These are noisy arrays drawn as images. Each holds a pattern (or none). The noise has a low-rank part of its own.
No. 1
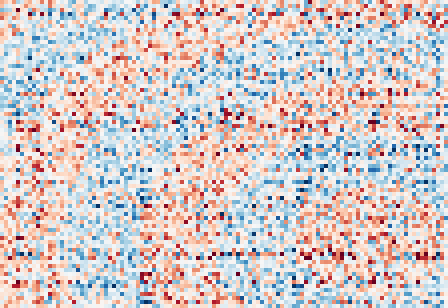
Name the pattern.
rings round one point
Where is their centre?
bottom right
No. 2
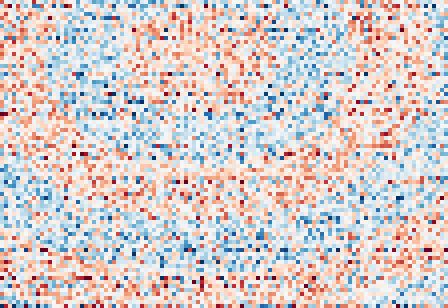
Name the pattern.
rings round one point
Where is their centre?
top middle
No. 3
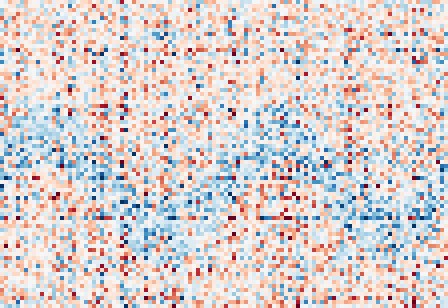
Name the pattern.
a wavy band
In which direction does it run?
left to right
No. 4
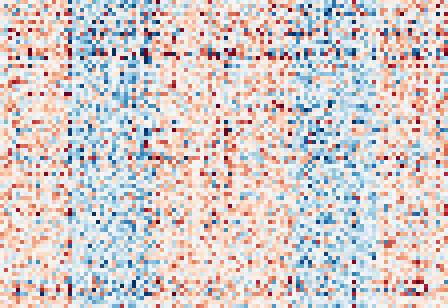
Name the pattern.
vertical stripes
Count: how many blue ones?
2
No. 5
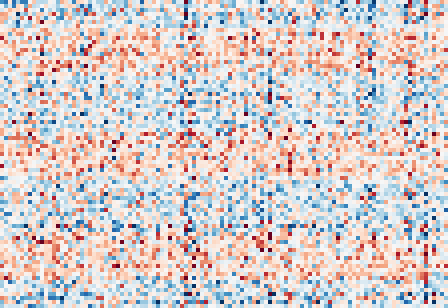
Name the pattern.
horizontal stripes
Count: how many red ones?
3
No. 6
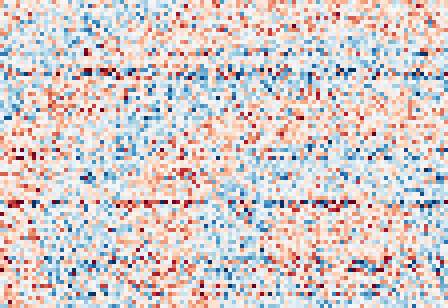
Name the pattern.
rings round one point
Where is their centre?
bottom right
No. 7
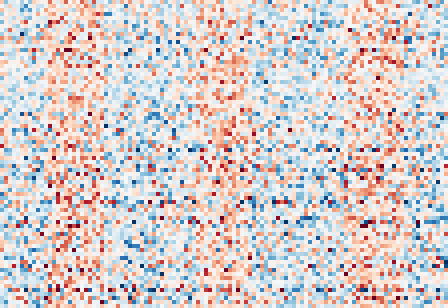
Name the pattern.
vertical stripes
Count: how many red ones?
3
